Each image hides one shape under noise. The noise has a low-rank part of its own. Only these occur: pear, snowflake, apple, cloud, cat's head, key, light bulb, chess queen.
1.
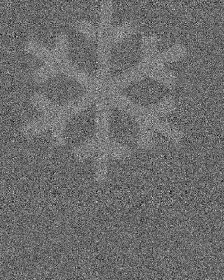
snowflake
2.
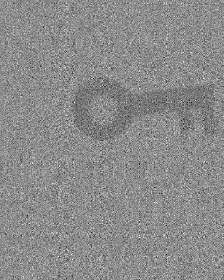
key
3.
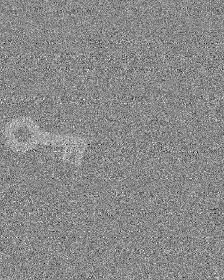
key
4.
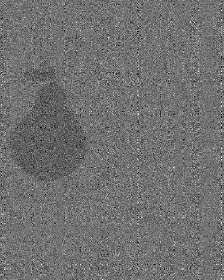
pear
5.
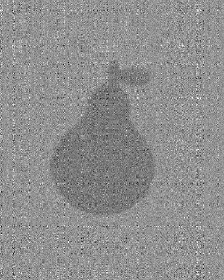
pear
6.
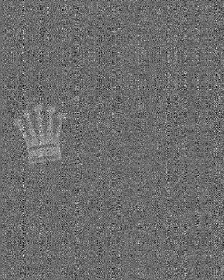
chess queen
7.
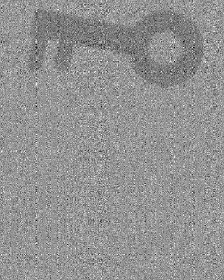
key
